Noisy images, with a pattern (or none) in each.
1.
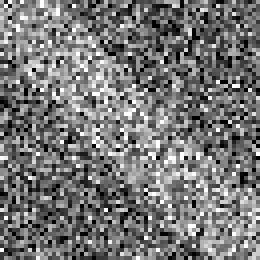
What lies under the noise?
a diagonal band
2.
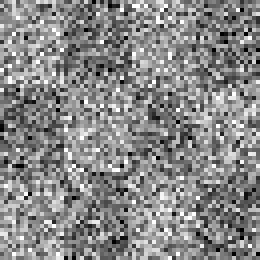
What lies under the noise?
a checkerboard
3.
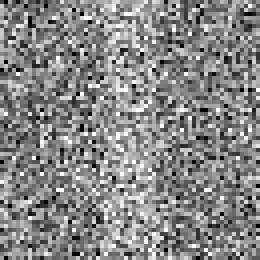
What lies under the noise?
one band of columns
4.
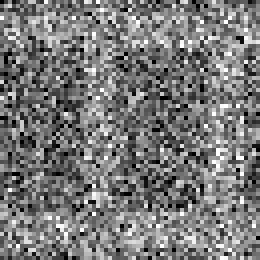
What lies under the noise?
bands of rows crossing bands of columns
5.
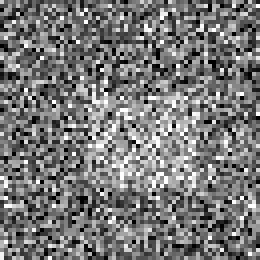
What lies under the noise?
one block
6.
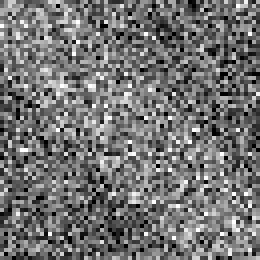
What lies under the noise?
a diagonal band
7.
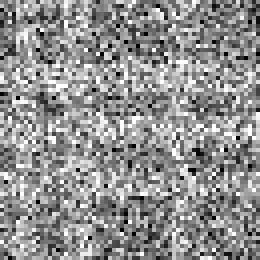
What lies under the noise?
bands of rows crossing bands of columns
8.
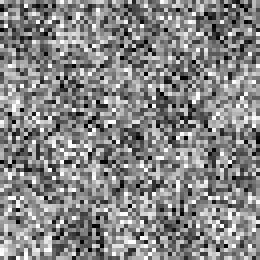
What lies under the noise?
a checkerboard
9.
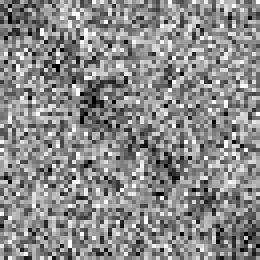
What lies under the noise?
blocks along the diagonal
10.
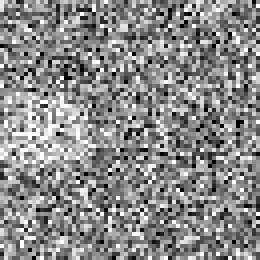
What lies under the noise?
one block
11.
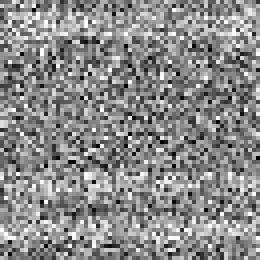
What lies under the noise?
bands of rows
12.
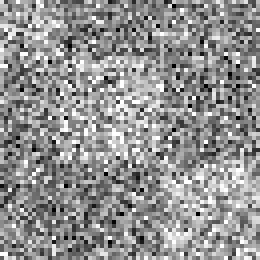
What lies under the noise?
blocks along the diagonal
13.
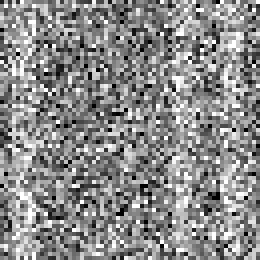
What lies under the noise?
bands of columns
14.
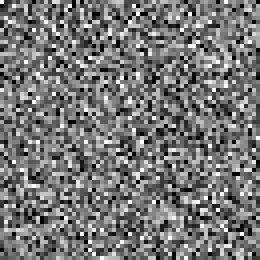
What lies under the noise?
only noise
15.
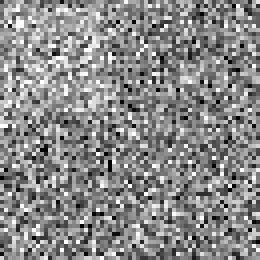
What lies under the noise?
one block
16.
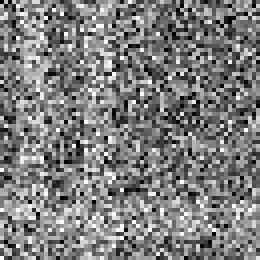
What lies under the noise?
bands of rows crossing bands of columns
